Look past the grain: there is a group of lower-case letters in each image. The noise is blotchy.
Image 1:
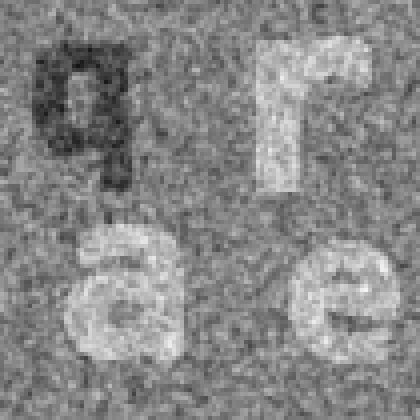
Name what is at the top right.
r
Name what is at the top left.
q
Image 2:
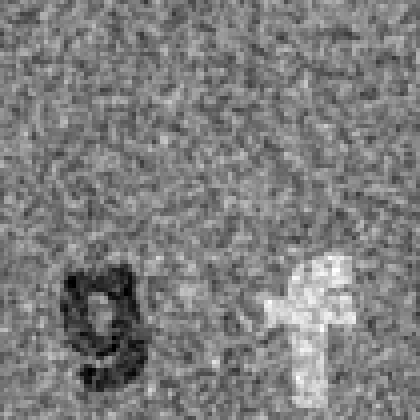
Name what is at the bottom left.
g
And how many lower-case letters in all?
2
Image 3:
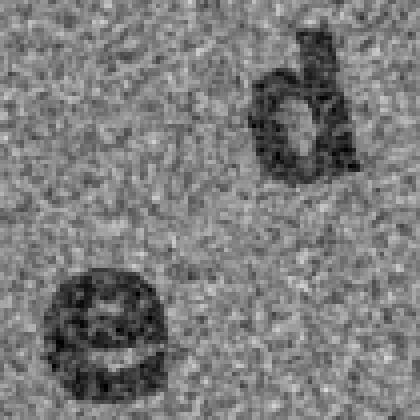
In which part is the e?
bottom left
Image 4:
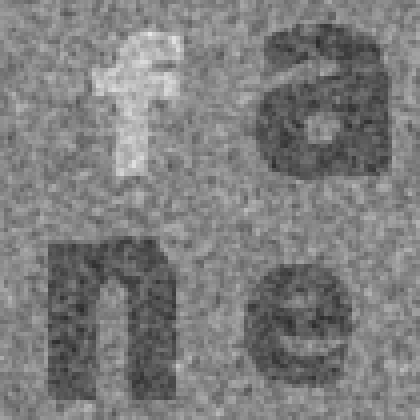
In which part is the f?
top left
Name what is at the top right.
a
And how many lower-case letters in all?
4
